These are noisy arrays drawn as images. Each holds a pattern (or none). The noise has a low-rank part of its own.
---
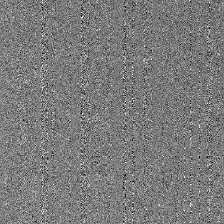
a smooth slope
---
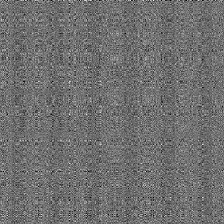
vertical stripes
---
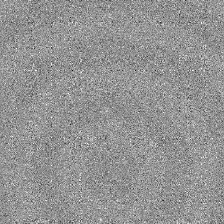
rings round one point
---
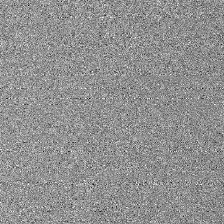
a smooth slope
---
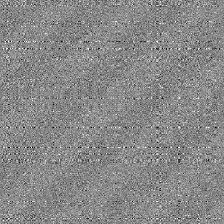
diagonal stripes
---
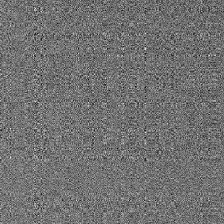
a smooth slope
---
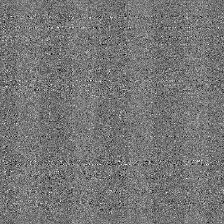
vertical stripes
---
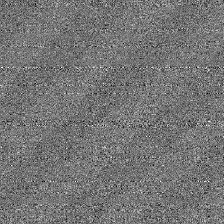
diagonal stripes
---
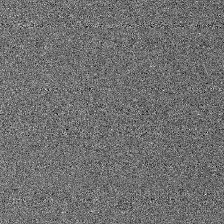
a smooth slope
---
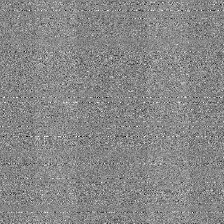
vertical stripes
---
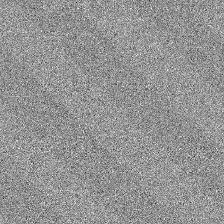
diagonal stripes
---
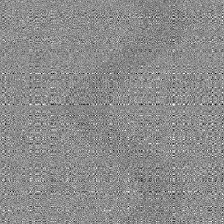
a wavy band
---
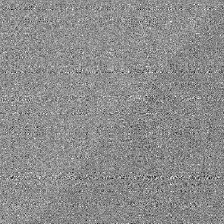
a sharp edge
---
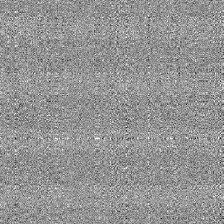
horizontal stripes
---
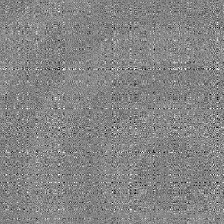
rings round one point
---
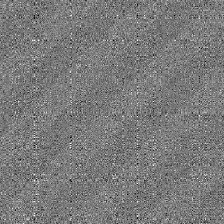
diagonal stripes
